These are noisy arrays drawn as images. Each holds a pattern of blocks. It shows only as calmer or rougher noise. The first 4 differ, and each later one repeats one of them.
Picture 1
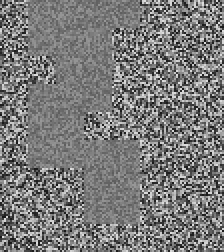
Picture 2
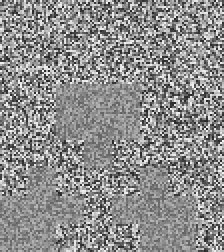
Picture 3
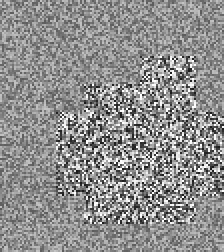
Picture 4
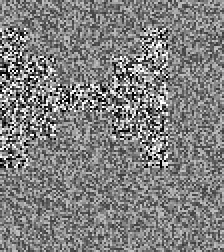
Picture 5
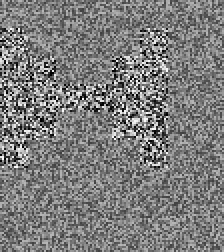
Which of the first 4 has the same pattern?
4
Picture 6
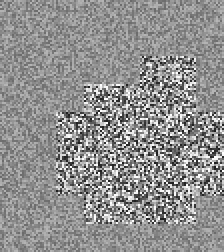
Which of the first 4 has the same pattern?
3
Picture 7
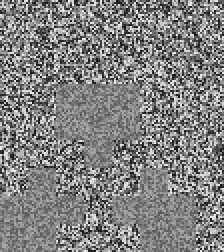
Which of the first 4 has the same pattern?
2
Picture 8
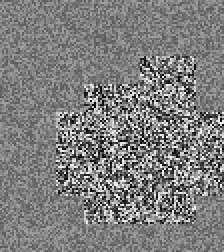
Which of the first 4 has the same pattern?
3
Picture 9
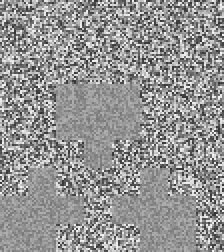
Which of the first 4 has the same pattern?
2
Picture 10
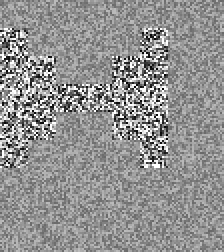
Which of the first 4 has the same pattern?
4
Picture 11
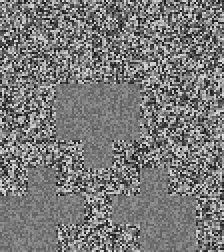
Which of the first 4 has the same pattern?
2
